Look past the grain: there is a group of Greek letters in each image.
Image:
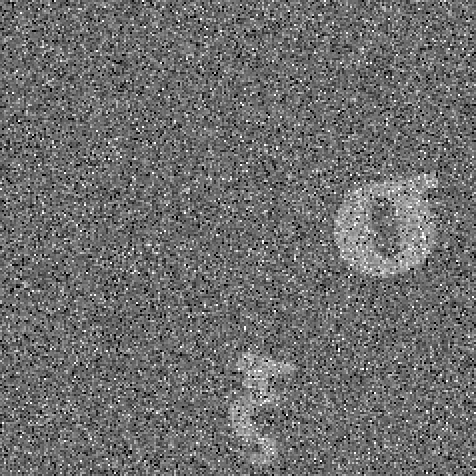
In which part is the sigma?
middle right
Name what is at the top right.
nothing
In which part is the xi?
bottom middle
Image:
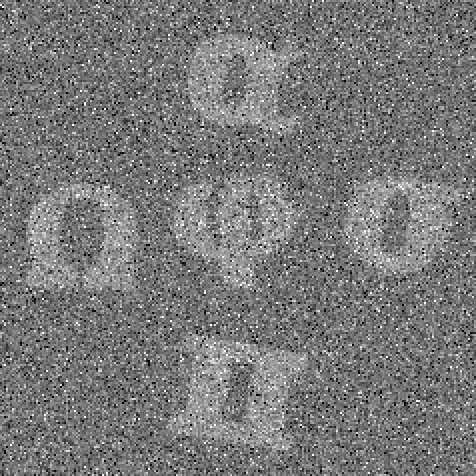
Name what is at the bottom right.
nothing
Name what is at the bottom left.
nothing
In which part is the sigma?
middle right
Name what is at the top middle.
alpha
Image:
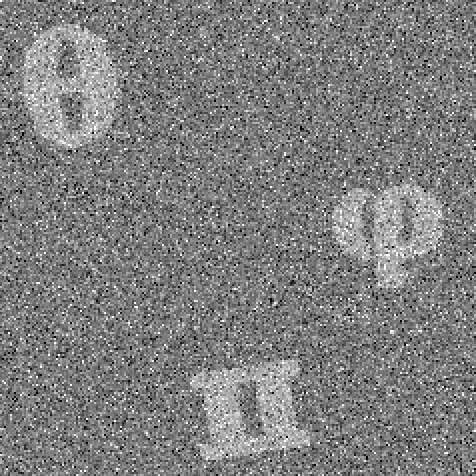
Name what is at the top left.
theta
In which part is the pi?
bottom middle
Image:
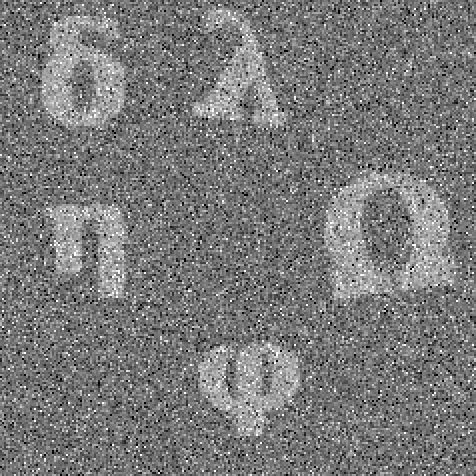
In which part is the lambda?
top middle
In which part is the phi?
bottom middle
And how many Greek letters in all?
5
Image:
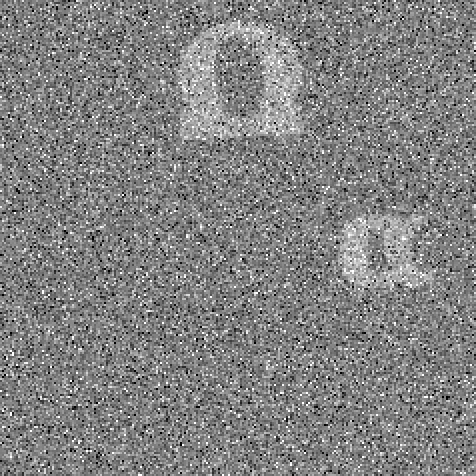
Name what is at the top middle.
omega
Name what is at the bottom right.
nothing
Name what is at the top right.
nothing
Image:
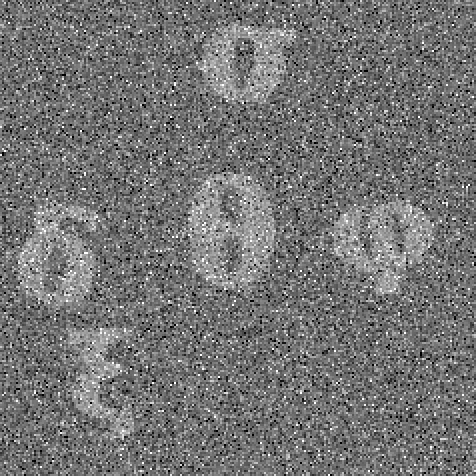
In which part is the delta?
middle left
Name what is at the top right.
nothing
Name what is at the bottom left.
xi
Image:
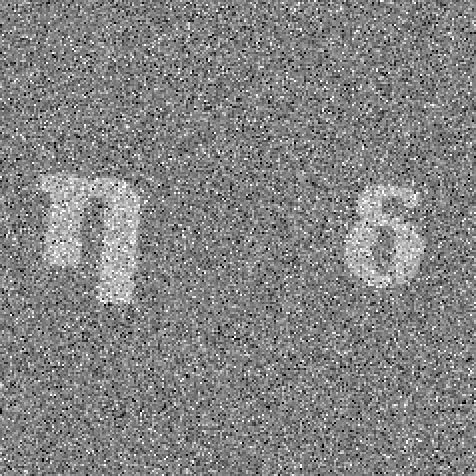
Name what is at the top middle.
nothing
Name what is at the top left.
nothing
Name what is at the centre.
nothing
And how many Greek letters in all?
2
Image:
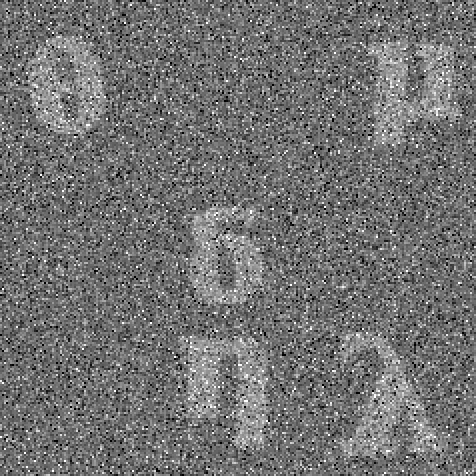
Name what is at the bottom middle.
eta
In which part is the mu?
top right
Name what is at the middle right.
nothing
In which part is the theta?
top left
